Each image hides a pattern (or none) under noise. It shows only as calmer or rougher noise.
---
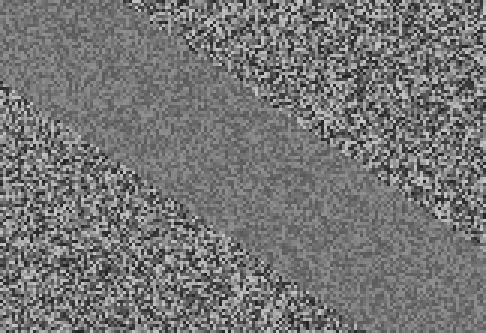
a diagonal band
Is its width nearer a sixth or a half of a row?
a half
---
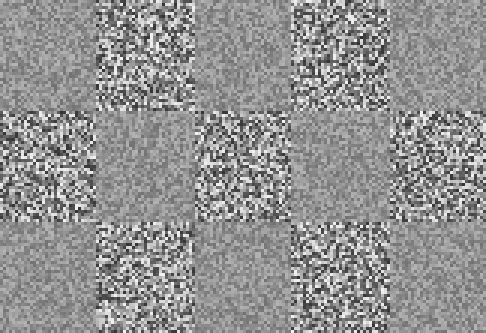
a checkerboard
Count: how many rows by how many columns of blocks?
3 by 5
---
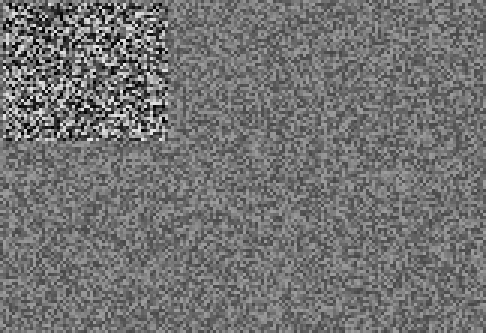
one block
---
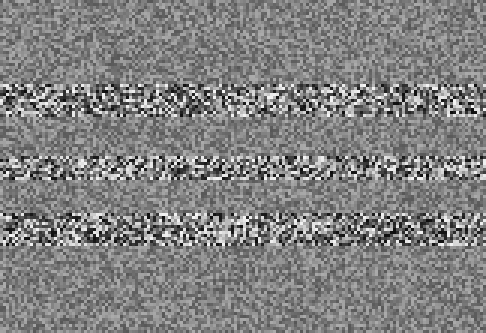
bands of rows
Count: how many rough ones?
3
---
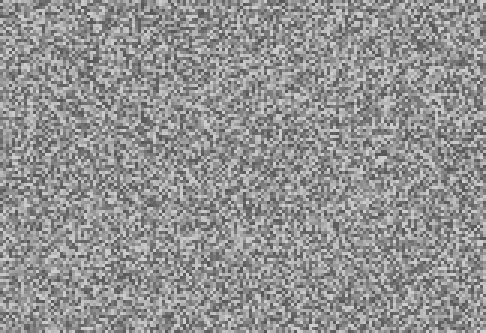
only noise
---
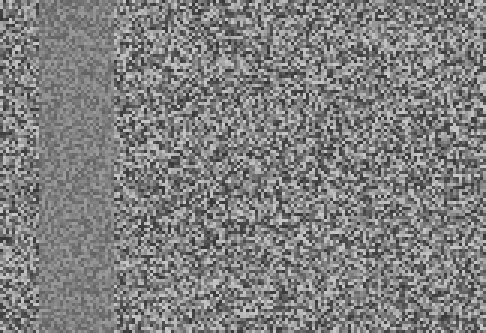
one band of columns
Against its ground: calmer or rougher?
calmer
